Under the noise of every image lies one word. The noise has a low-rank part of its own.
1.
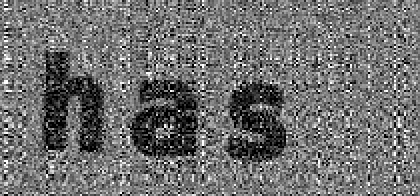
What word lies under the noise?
has
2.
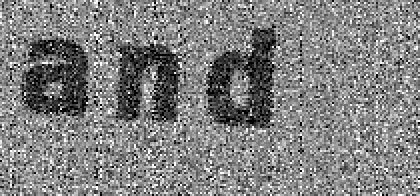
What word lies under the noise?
and
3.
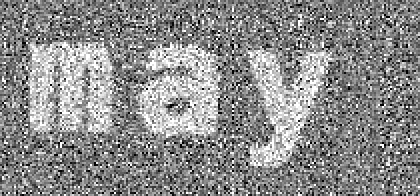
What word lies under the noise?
may
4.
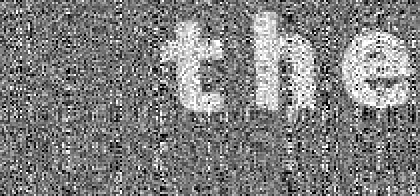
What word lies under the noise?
the
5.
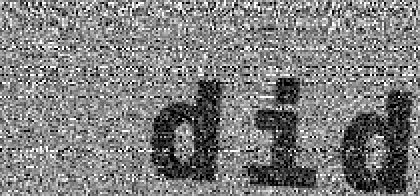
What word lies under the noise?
did
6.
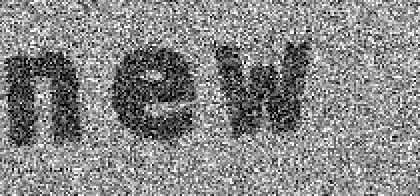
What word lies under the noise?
new
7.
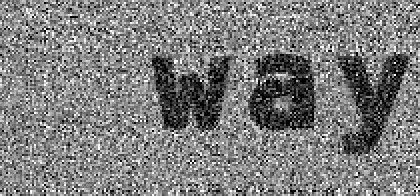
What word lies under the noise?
way
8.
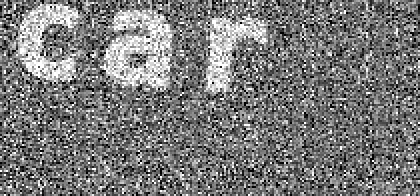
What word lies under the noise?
car
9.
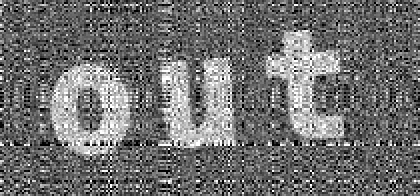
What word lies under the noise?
out
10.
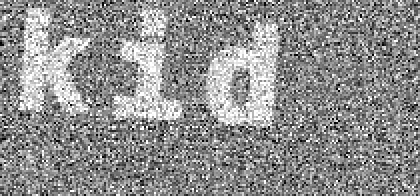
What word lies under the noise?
kid
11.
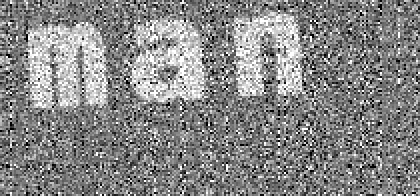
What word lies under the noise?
man
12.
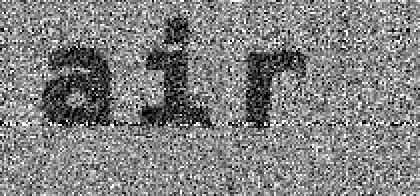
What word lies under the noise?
air
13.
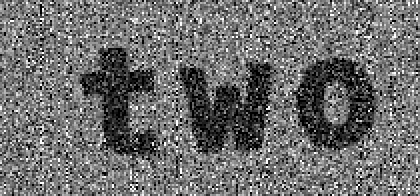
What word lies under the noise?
two
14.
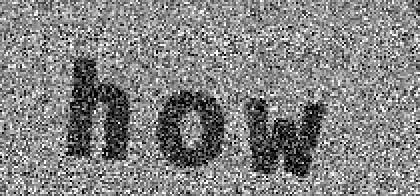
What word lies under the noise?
how
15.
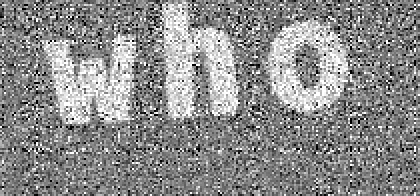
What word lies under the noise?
who
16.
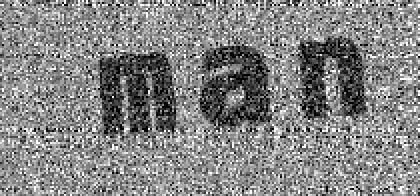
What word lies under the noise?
man
